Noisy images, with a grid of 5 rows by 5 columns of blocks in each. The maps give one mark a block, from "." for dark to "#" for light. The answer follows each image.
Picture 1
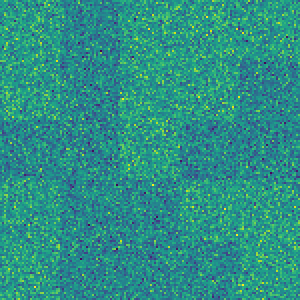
# . # # #
# . # # .
. . # . .
# . . # #
# . . . #
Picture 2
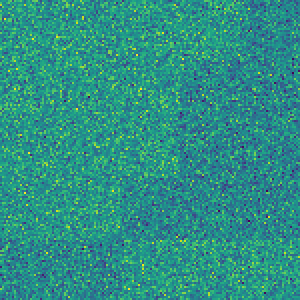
# # # # .
# # # . .
# # # . .
# # . . .
. . # # #
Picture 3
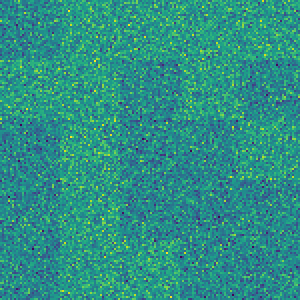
. # # # #
# # . # .
. # . . #
. # . . .
. # # . .
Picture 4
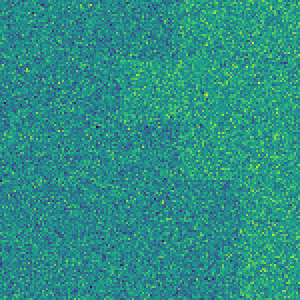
. . . # #
. . # # #
. . . # #
. . . . #
. . . . #
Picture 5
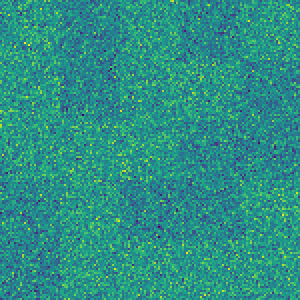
# . # . #
# . # # .
# # # . .
. # . . #
. # # # #
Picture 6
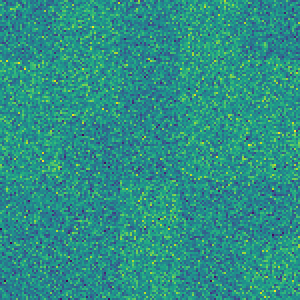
. # . # .
# # . # #
# . . # #
. . # . .
. . # . #
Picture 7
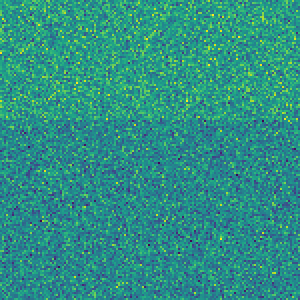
# # # # #
# # # # #
. . . . .
. . . . .
. . . . .
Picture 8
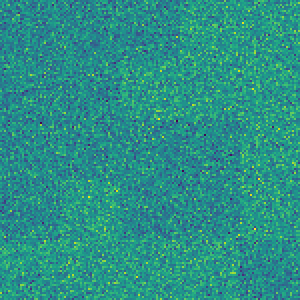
. . . # #
. . # # #
. . . . #
. # . . #
# # # # .
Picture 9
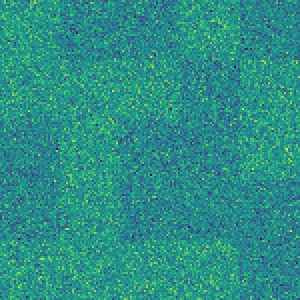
# . . # .
# # # . #
. # . . #
. # . . .
# # # # .
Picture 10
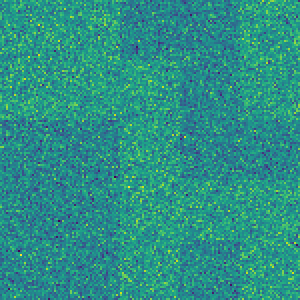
# # . . #
# # # . #
. . # . .
. . # # #
. . # . #
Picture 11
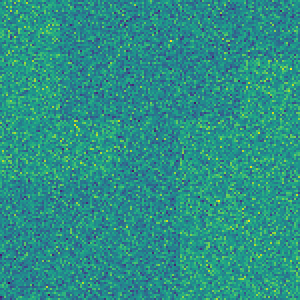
# . . . .
# . . . #
# # . # #
. . . # #
. . . # #
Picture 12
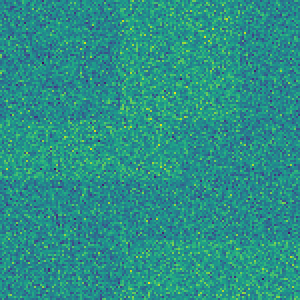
. . # # .
. . # # .
# # # . .
. . . . .
. . # # #
